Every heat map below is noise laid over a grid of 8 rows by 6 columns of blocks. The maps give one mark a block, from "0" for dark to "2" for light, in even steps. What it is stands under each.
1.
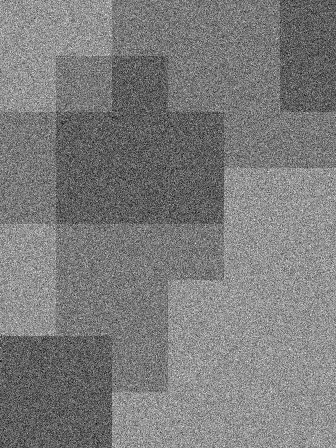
221110
210110
100011
100022
211122
211222
001222
002222
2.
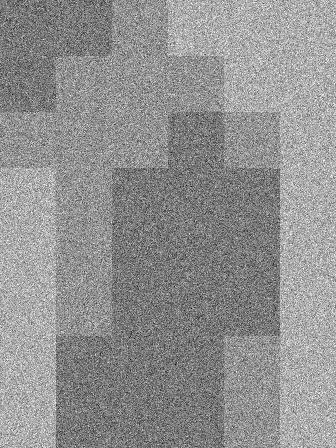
001222
011122
111012
210002
210002
210002
200012
200012
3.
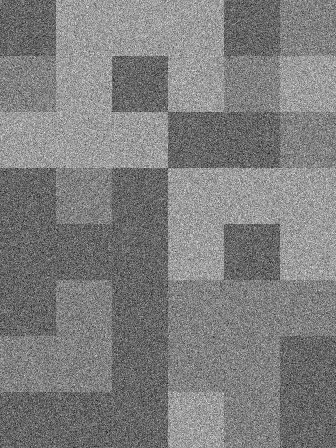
022201
120212
222001
010222
000202
010111
110110
000210
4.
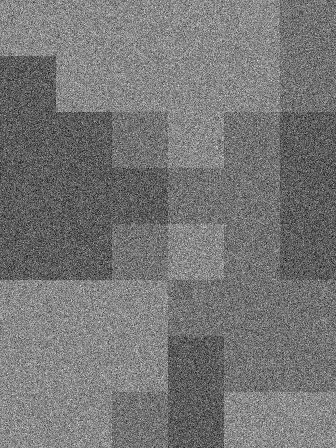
222221
022221
001210
000110
001210
222111
222011
221022
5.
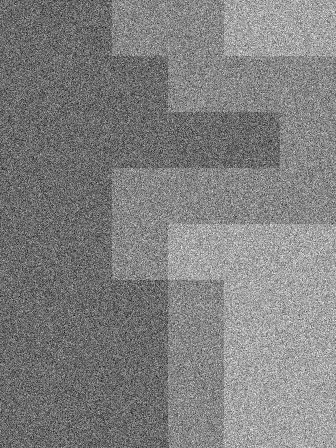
001122
000111
000001
001111
001222
000122
000122
000122
